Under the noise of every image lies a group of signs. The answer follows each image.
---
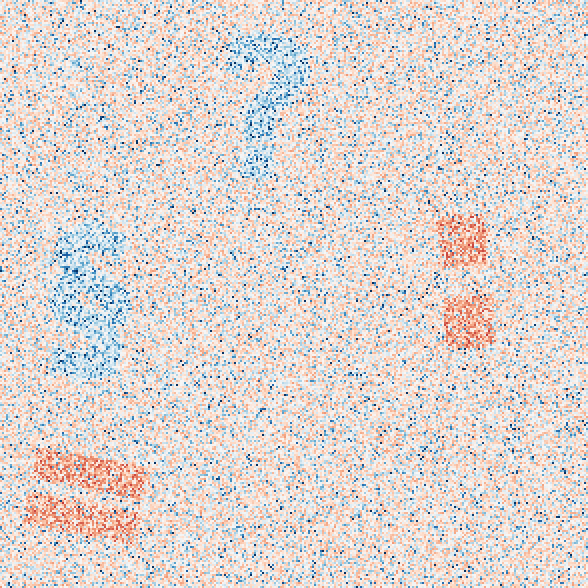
top middle: blue question mark; middle left: blue section sign; middle right: red colon; bottom left: red equals sign
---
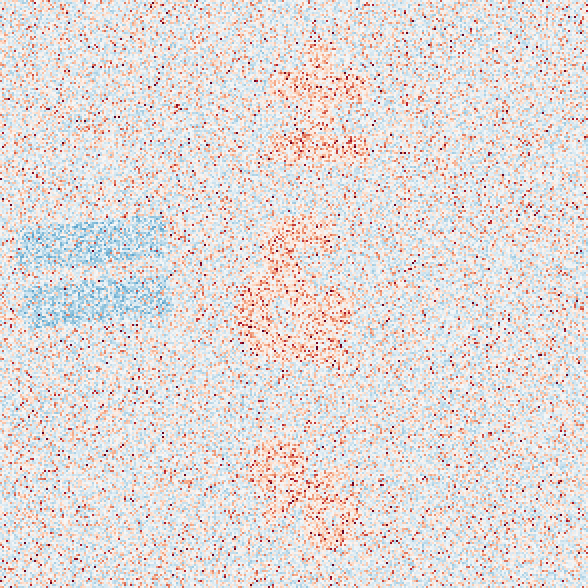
top middle: red plus-minus sign; middle left: blue equals sign; centre: red ampersand; bottom middle: red percent sign
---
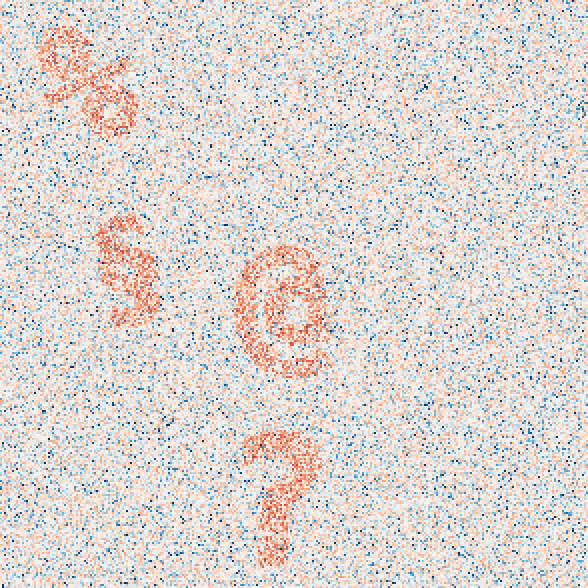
top left: red percent sign; middle left: red section sign; centre: red at sign; bottom middle: red question mark
